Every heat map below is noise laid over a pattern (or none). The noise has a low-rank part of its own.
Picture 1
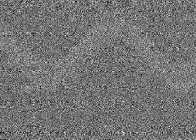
a wavy band
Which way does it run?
left to right
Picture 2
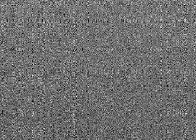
a smooth slope
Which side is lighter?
top
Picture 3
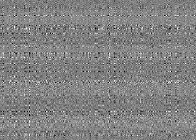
horizontal stripes
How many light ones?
4
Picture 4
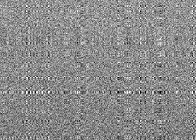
a smooth slope
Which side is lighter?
top
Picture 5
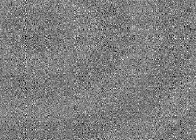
rings round one point
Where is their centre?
top left
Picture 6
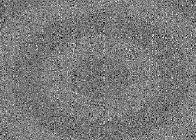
rings round one point
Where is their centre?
centre
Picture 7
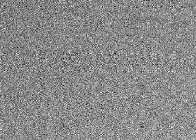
a smooth slope
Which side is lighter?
bottom right
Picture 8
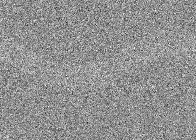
a wavy band
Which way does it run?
left to right
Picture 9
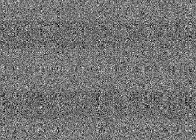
horizontal stripes
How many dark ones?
2
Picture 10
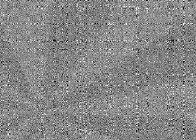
spokes from one point
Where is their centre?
bottom left
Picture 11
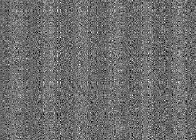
vertical stripes
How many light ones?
6
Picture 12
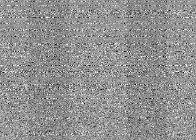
vertical stripes
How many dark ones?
2
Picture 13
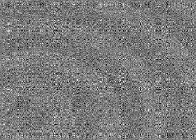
rings round one point
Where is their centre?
bottom left
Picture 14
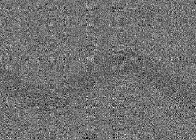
a wavy band
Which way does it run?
left to right
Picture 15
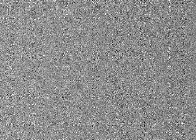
a smooth slope
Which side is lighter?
left
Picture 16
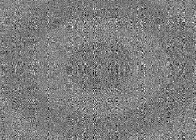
rings round one point
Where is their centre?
centre
